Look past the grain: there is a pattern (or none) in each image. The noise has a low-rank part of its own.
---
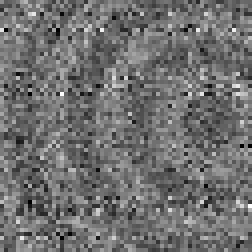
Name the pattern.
rings round one point
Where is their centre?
middle right
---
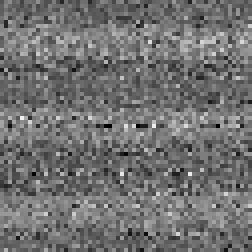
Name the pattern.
horizontal stripes
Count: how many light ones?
3
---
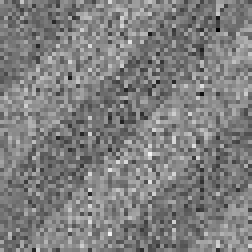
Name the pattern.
diagonal stripes
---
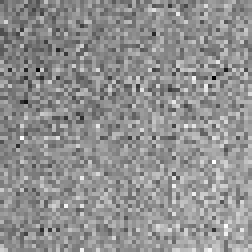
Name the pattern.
a smooth slope
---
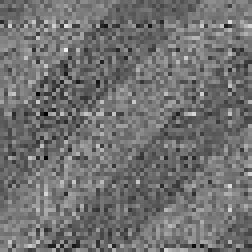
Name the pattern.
diagonal stripes
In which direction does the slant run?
bottom left to top right
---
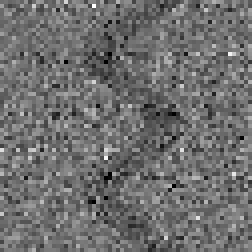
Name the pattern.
a wavy band
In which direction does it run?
top to bottom
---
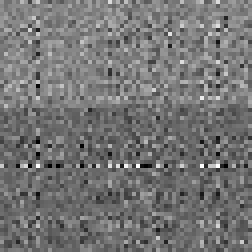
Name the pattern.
a sharp edge
